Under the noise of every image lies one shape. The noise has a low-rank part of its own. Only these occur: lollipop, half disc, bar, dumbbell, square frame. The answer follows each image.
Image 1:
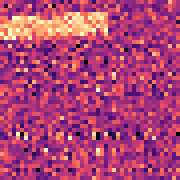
bar
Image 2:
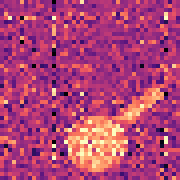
lollipop
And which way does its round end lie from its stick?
down and left
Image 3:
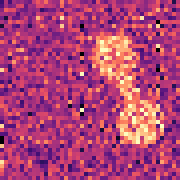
dumbbell
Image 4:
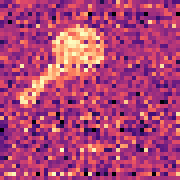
lollipop
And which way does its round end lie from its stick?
up and right
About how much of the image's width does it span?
half
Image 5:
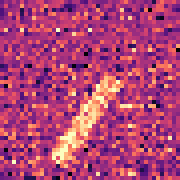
bar
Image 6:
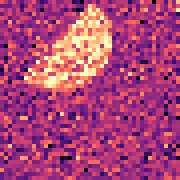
half disc
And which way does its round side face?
down and right
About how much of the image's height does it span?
half
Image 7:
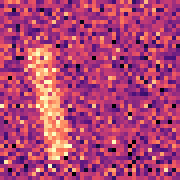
bar
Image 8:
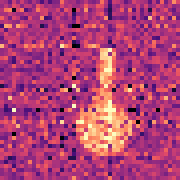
lollipop
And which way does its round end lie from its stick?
down
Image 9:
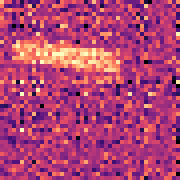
bar
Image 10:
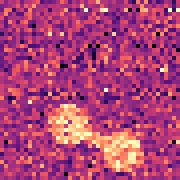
dumbbell
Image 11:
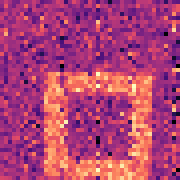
square frame
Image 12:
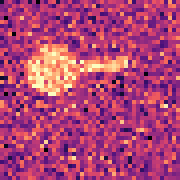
lollipop
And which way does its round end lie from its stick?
left
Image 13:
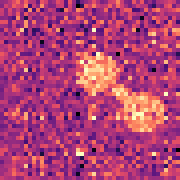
dumbbell
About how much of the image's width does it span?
half
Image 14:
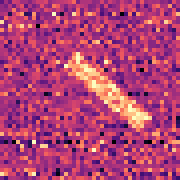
bar
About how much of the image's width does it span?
half
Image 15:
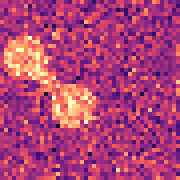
dumbbell
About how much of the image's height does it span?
half
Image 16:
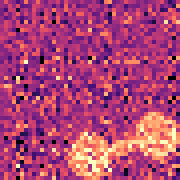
dumbbell
